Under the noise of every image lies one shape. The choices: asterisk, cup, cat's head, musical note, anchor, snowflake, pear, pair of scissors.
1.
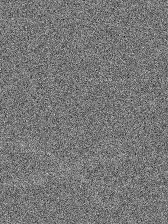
pair of scissors
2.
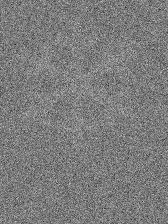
snowflake
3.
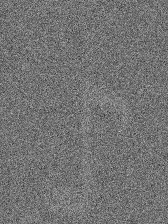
musical note
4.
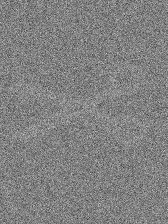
pair of scissors
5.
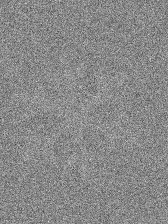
snowflake
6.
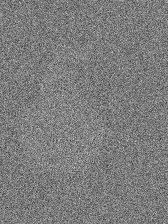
pear
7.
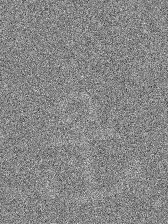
anchor
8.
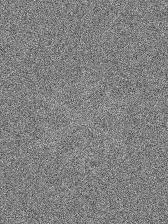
snowflake
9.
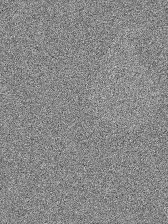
pear
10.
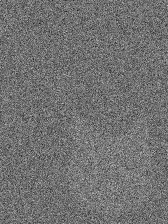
cat's head
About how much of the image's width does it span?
half
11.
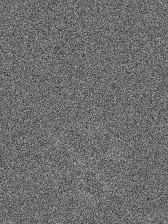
snowflake
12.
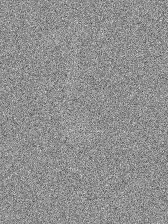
musical note
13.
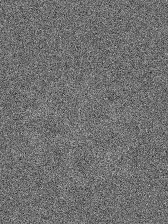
snowflake
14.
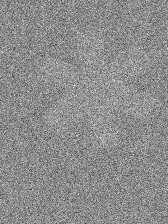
asterisk
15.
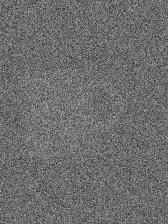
cup
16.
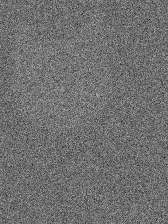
cat's head
